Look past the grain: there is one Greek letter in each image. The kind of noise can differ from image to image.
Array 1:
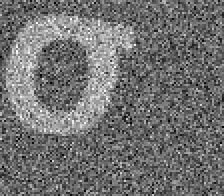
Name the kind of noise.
independent entries
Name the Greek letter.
sigma
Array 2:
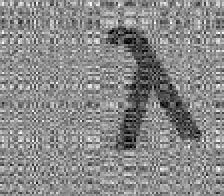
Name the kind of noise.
low rank plus noise
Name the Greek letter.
lambda
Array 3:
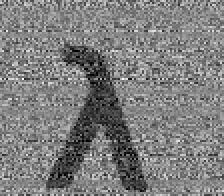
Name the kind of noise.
rows of uneven size
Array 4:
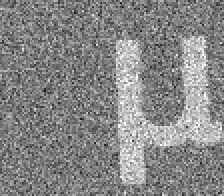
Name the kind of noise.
independent entries
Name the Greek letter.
mu
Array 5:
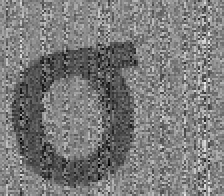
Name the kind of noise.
columns of uneven size
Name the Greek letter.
sigma
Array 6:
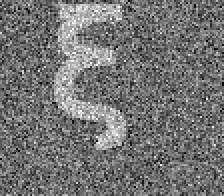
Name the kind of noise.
independent entries
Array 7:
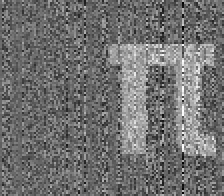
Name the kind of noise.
columns of uneven size
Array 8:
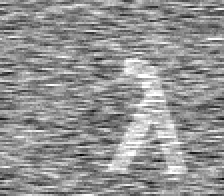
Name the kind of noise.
streaked along the rows
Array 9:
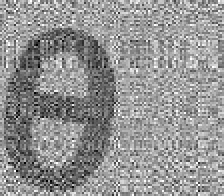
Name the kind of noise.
low rank plus noise
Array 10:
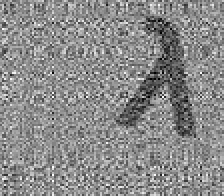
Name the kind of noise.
low rank plus noise
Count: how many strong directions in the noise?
three or four
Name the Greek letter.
lambda
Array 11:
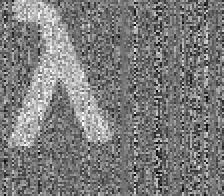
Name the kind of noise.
columns of uneven size
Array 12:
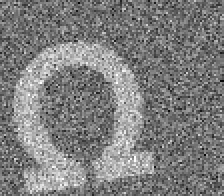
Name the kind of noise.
independent entries
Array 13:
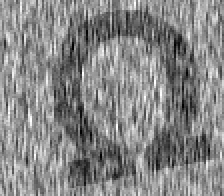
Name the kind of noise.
streaked along the columns
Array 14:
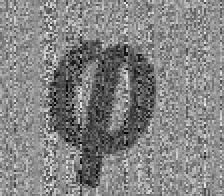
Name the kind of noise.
columns of uneven size
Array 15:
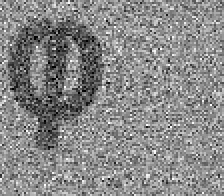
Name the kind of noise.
low rank plus noise
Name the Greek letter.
phi
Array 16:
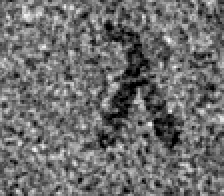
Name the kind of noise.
blotchy
